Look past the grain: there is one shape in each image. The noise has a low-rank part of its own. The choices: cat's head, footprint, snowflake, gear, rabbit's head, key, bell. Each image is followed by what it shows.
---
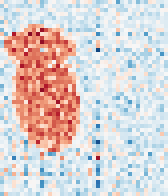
footprint
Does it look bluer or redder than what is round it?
redder
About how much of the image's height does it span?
two thirds
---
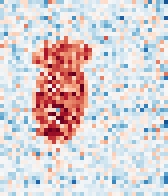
footprint
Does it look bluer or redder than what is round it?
redder
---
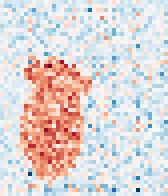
footprint
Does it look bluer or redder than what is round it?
redder
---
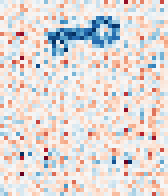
key
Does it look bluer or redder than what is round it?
bluer
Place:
top middle
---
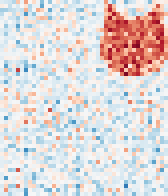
cat's head
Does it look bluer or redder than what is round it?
redder
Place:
top right
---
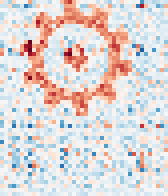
gear
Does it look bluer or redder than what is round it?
redder
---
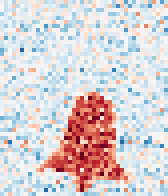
bell
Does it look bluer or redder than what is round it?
redder
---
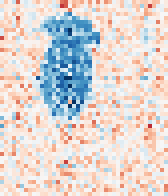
footprint
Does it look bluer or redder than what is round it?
bluer
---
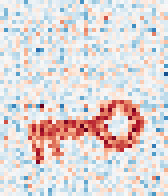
key
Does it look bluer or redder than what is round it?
redder
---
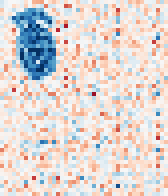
footprint
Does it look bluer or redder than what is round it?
bluer
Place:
top left
